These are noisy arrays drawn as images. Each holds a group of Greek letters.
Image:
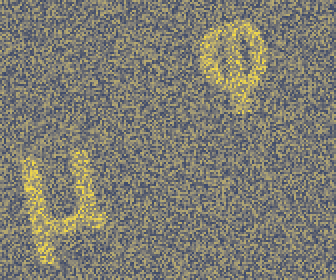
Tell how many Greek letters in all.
2
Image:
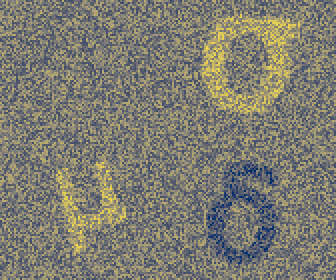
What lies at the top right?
sigma
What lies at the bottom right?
delta
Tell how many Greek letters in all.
3
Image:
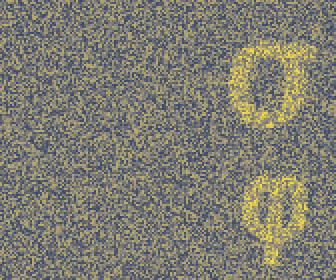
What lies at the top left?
nothing
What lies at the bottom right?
phi
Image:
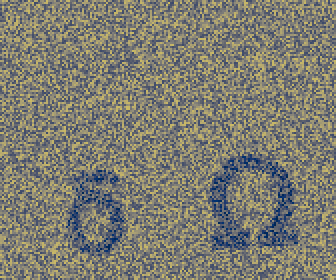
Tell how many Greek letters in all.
2
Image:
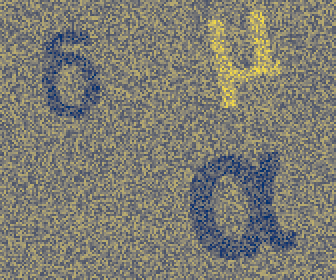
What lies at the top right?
mu
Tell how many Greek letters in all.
3
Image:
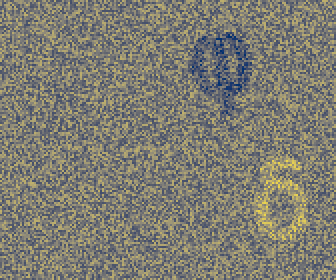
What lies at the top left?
nothing
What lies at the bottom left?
nothing
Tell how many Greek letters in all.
2
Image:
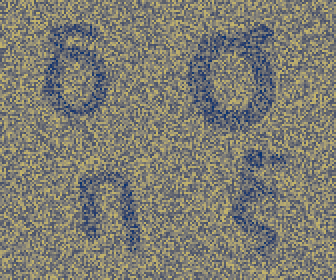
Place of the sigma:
top right
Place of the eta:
bottom left
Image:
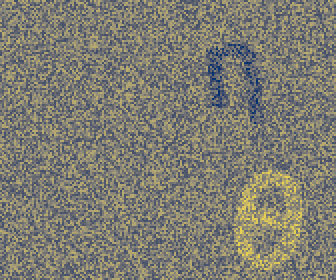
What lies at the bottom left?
nothing
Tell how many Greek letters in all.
2
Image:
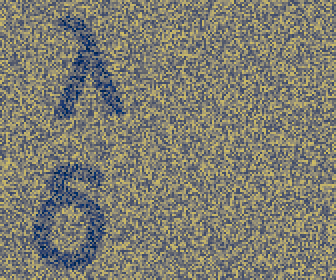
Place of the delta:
bottom left
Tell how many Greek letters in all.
2
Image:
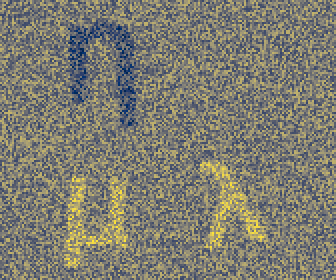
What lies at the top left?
eta
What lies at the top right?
nothing
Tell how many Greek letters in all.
3
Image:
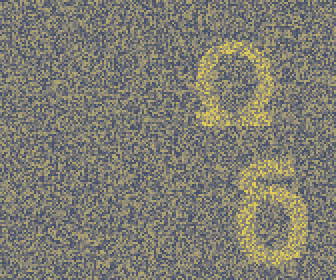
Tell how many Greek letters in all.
2
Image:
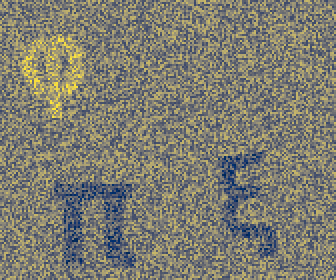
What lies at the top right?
nothing
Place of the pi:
bottom left
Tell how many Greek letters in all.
3
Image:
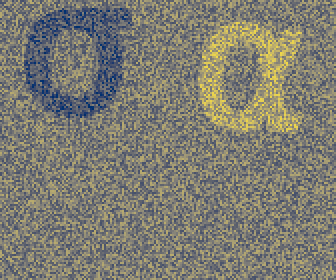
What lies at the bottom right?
nothing
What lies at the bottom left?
nothing
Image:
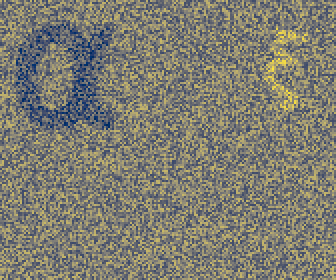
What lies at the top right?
xi
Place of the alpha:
top left
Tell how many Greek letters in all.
2
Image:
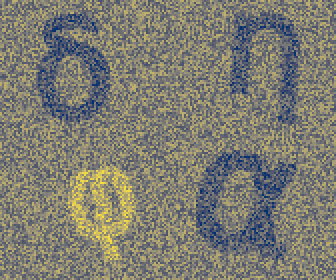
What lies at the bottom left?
phi
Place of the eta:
top right
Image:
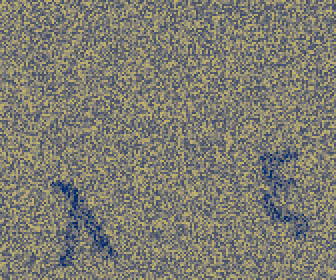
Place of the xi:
bottom right
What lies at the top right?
nothing
